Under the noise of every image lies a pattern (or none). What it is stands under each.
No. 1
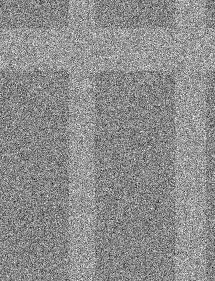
bands of rows crossing bands of columns
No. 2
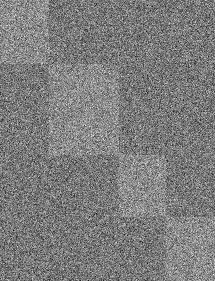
blocks along the diagonal
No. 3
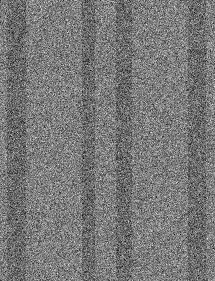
bands of columns
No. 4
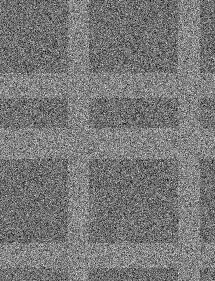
bands of rows crossing bands of columns
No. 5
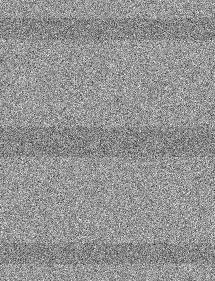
bands of rows
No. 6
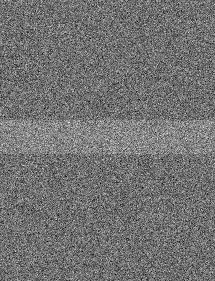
one band of rows
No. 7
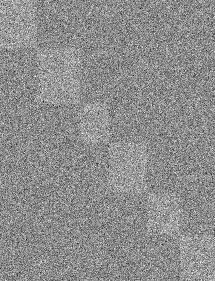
blocks along the diagonal
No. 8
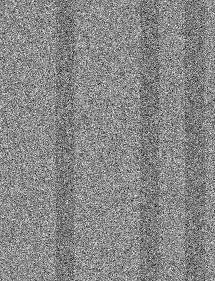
bands of columns
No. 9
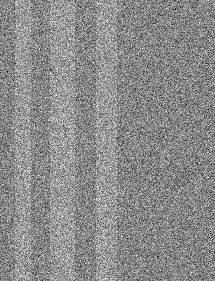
bands of columns
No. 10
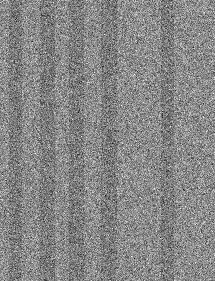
bands of columns
